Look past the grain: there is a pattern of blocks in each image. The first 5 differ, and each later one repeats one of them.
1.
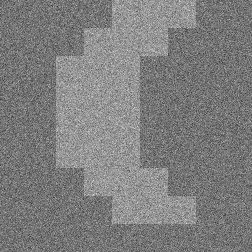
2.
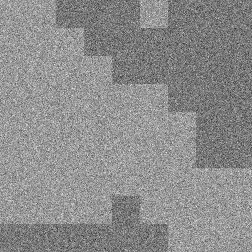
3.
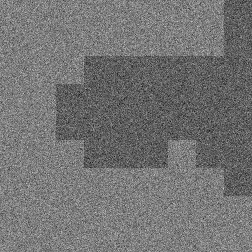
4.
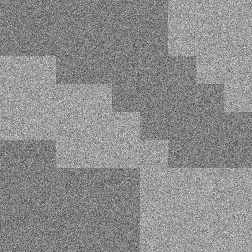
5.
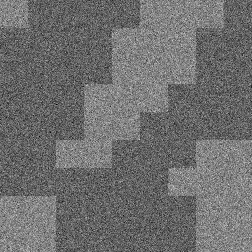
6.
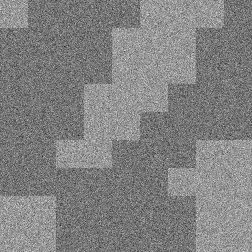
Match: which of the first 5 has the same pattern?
5
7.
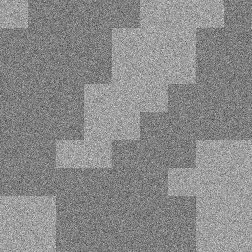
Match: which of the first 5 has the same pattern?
5
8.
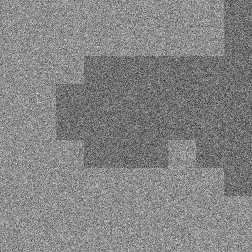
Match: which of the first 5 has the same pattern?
3
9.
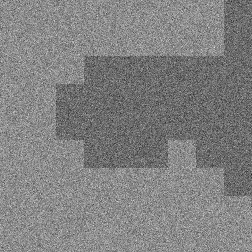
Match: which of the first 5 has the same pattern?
3
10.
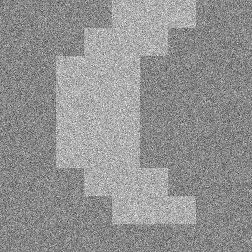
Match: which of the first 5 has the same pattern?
1
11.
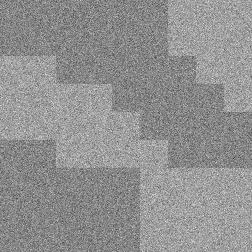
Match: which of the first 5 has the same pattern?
4
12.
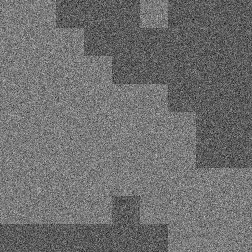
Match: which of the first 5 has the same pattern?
2
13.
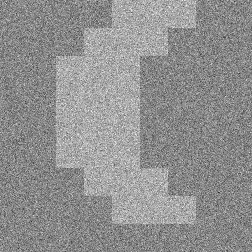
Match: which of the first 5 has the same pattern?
1
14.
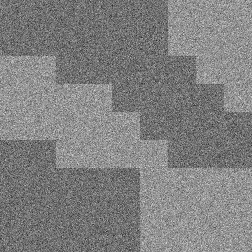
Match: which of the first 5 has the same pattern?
4
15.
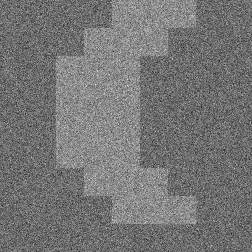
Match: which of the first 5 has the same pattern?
1
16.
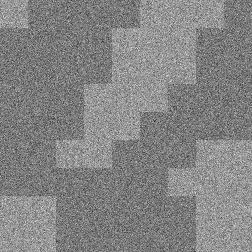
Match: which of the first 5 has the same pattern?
5
